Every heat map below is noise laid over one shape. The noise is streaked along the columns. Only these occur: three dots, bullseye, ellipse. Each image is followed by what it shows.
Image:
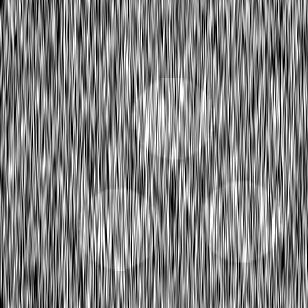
light three dots
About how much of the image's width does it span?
two thirds
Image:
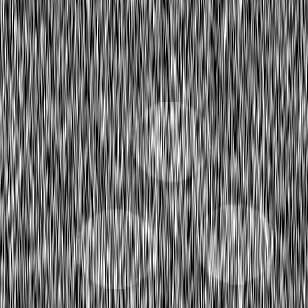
light three dots
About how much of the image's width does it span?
two thirds
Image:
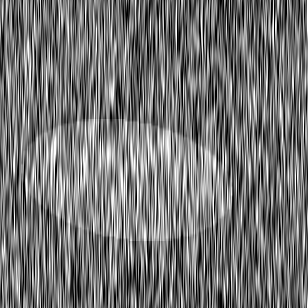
light ellipse
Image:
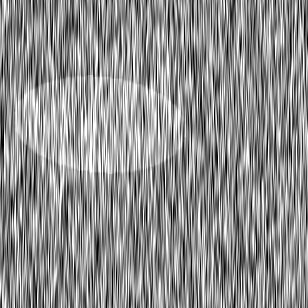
light ellipse
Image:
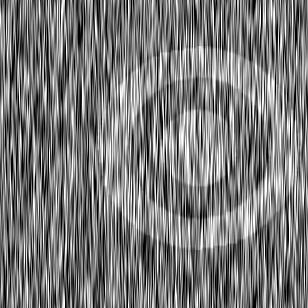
light bullseye
